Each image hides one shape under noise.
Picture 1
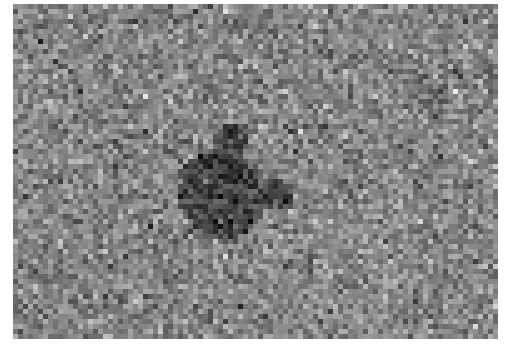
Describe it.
dark bear's head, centre
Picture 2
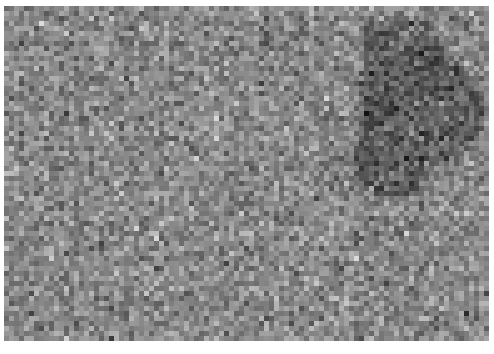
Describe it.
dark cloud
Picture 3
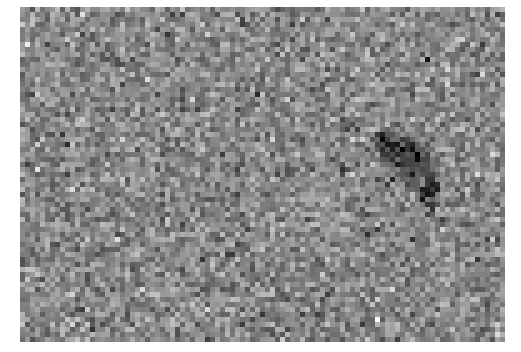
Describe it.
dark umbrella, middle right
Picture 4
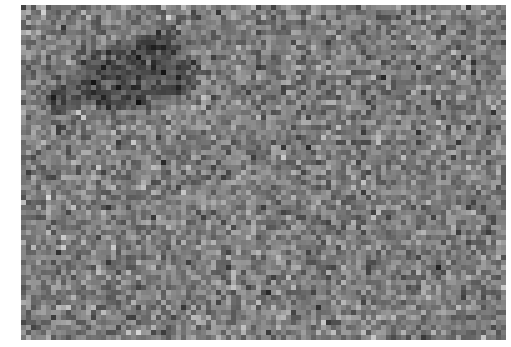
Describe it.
dark bottle, top left
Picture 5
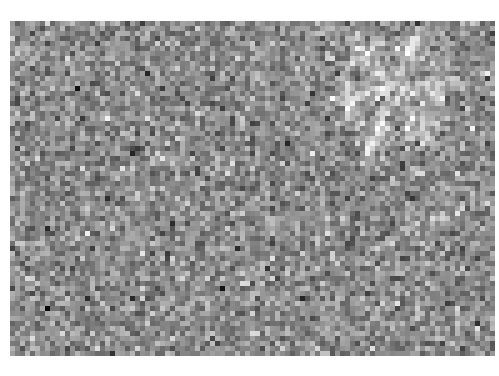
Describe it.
light snowflake, top right
